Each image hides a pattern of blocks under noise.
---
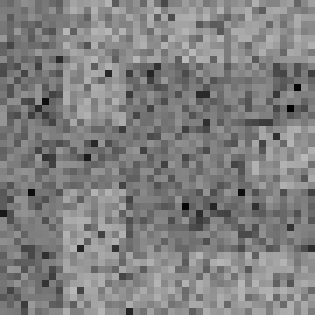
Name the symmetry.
top and bottom mirror each other
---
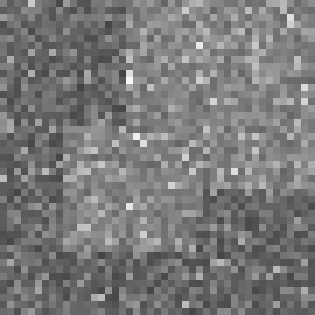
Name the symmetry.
mirrored about the diagonal from the bottom left
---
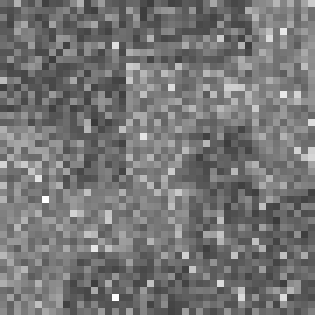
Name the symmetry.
the same after a half turn
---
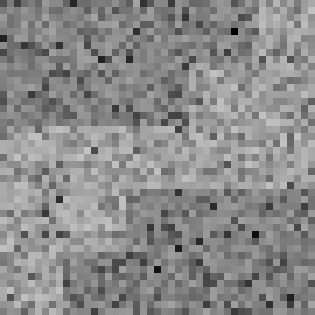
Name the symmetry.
the same after a half turn
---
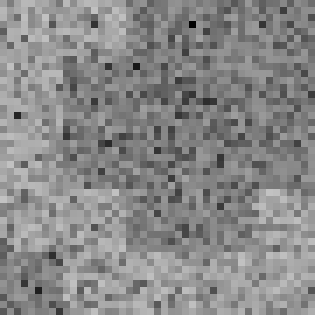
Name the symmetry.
mirrored about the diagonal from the bottom left
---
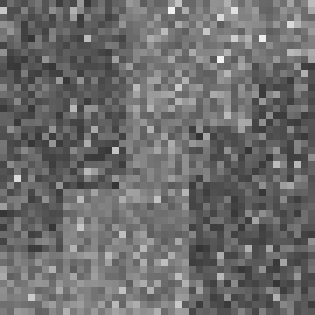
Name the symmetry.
the same after a half turn
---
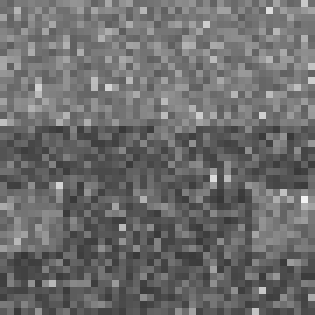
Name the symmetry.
left and right mirror each other
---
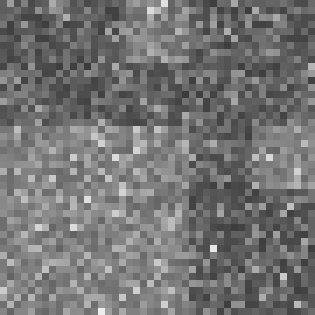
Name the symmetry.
mirrored about the diagonal from the bottom left
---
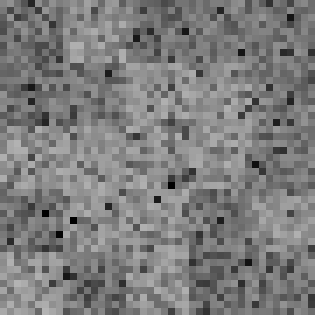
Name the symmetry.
mirrored about the diagonal from the bottom left
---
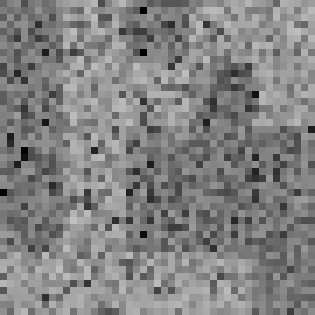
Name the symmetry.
no symmetry
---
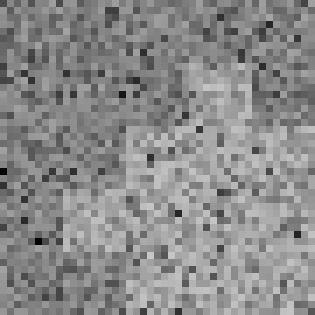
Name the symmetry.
mirrored about the diagonal from the top left
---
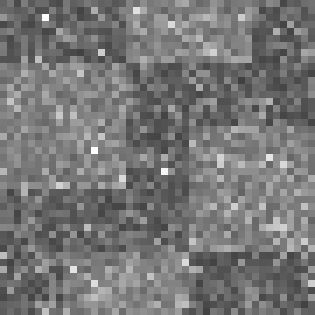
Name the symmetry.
the same after a half turn
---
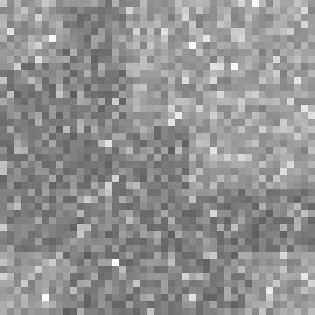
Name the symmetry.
mirrored about the diagonal from the bottom left
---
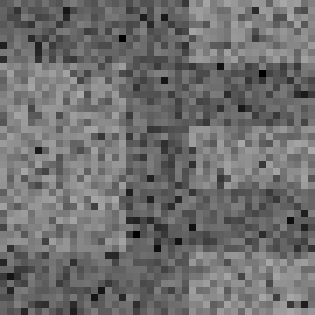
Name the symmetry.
top and bottom mirror each other
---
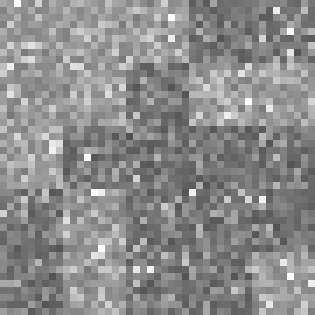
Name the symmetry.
mirrored about the diagonal from the top left
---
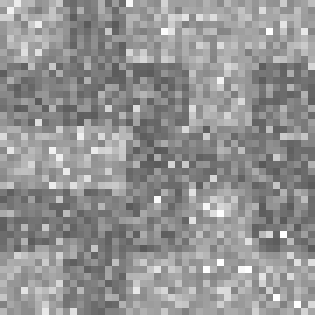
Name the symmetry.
top and bottom mirror each other
